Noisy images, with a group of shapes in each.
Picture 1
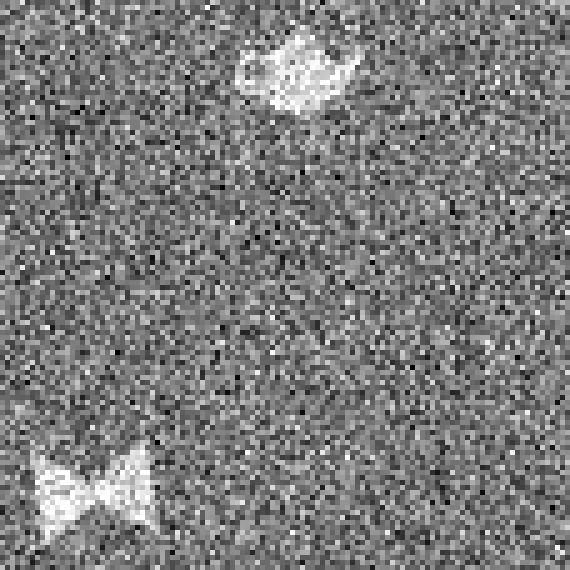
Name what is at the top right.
nothing
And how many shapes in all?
2
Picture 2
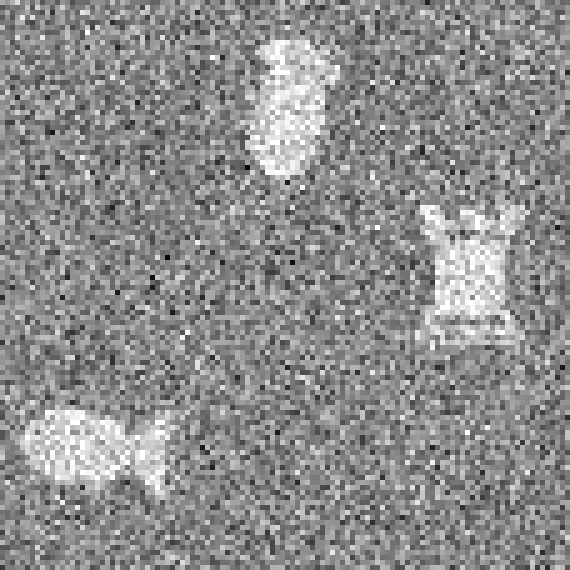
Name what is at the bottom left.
fish
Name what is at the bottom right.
nothing
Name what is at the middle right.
chess rook
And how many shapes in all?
3
